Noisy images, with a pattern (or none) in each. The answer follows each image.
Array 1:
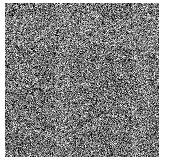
bands of rows crossing bands of columns
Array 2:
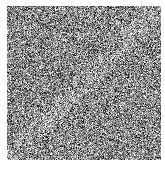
a diagonal band
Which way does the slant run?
bottom left to top right
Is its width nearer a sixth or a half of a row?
a sixth
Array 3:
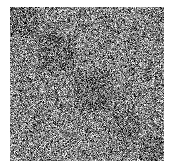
blocks along the diagonal
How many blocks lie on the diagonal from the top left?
5
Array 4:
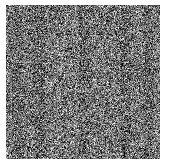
bands of columns
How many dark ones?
5
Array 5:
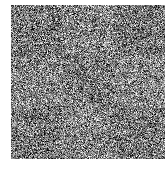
a checkerboard
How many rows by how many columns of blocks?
3 by 3
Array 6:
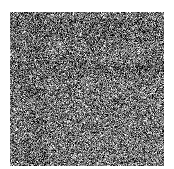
bands of rows crossing bands of columns
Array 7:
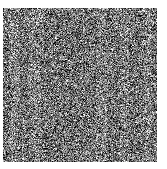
bands of columns
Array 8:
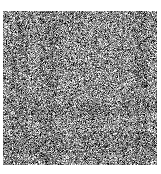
bands of rows crossing bands of columns
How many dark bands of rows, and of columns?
2 and 3
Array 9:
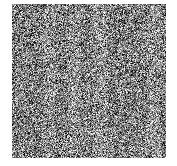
bands of columns
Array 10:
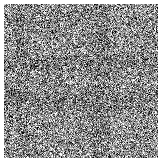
bands of rows crossing bands of columns
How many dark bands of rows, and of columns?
2 and 2
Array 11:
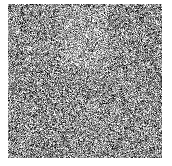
one block
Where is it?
top middle
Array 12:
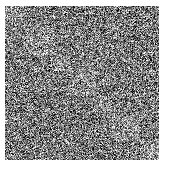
blocks along the diagonal
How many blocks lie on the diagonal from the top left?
7
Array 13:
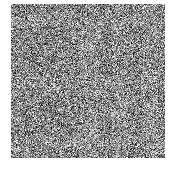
bands of rows crossing bands of columns
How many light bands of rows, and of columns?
3 and 3
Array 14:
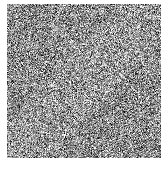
a diagonal band
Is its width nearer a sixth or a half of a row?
a half
